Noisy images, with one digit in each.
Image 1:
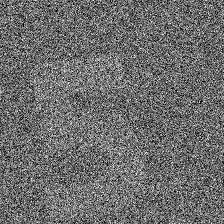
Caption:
light 5
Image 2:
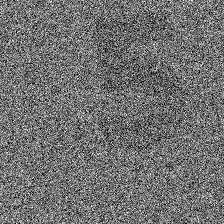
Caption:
dark 5
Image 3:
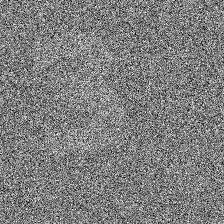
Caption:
light 3
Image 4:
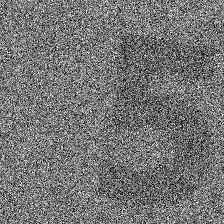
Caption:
dark 5
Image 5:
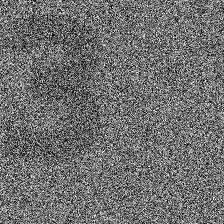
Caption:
dark 3
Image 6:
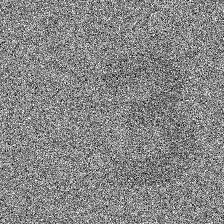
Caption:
dark 3
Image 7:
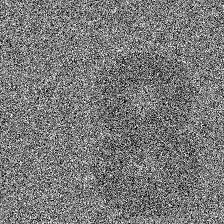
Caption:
dark 8
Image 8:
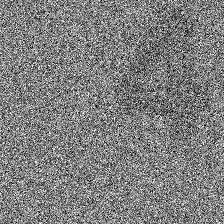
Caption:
dark 4
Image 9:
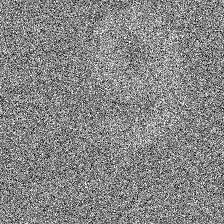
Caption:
light 9
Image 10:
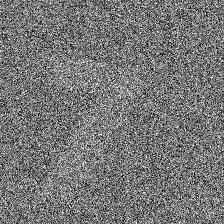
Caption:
light 7
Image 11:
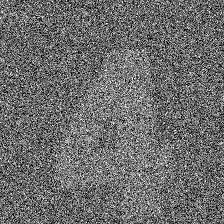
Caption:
light 4
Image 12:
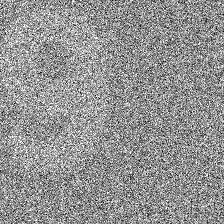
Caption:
light 9
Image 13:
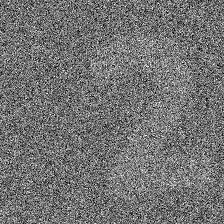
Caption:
light 2
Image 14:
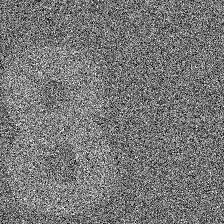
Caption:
light 8
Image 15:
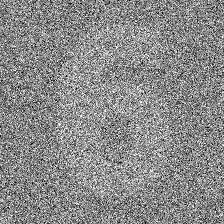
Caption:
light 6
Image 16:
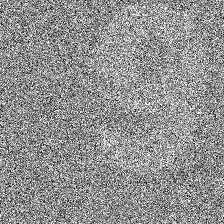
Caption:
light 9
